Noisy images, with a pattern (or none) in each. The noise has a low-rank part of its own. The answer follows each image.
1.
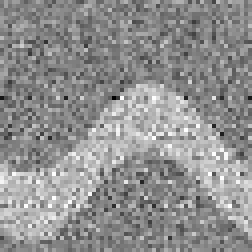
a wavy band
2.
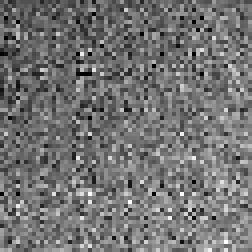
a smooth slope
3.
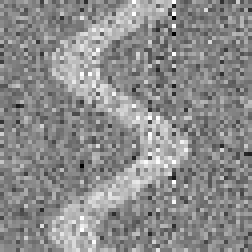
a wavy band
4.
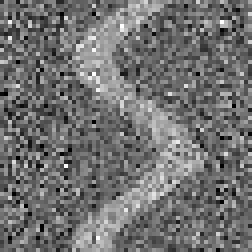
a wavy band
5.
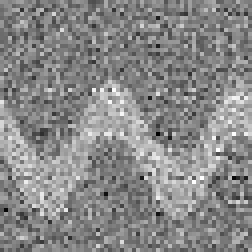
a wavy band
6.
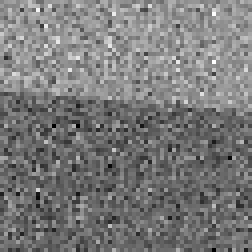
a sharp edge
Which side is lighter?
top
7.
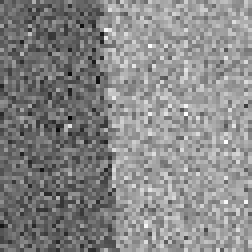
a sharp edge
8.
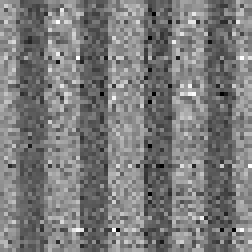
vertical stripes
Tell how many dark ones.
4
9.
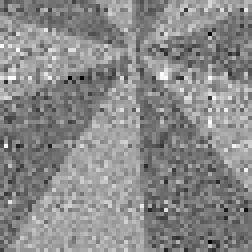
spokes from one point
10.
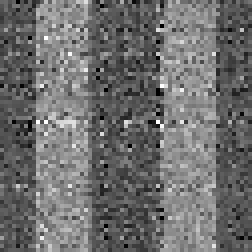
vertical stripes
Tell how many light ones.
2
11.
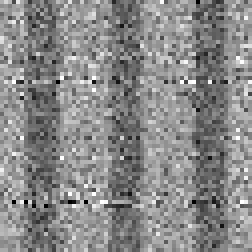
vertical stripes
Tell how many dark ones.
3
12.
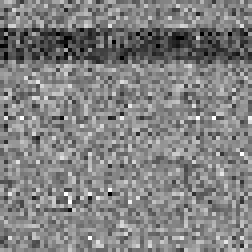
one horizontal stripe
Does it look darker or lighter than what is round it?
darker
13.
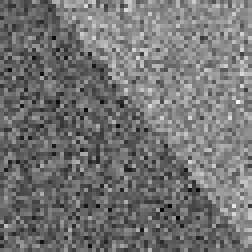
a sharp edge
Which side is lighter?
top right
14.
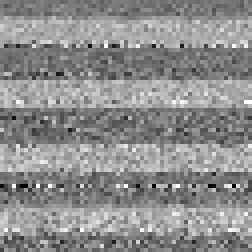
horizontal stripes
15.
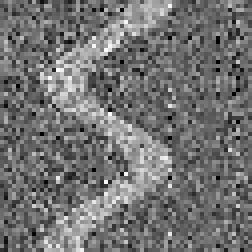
a wavy band
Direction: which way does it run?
top to bottom
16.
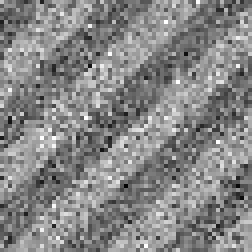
diagonal stripes
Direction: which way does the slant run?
bottom left to top right
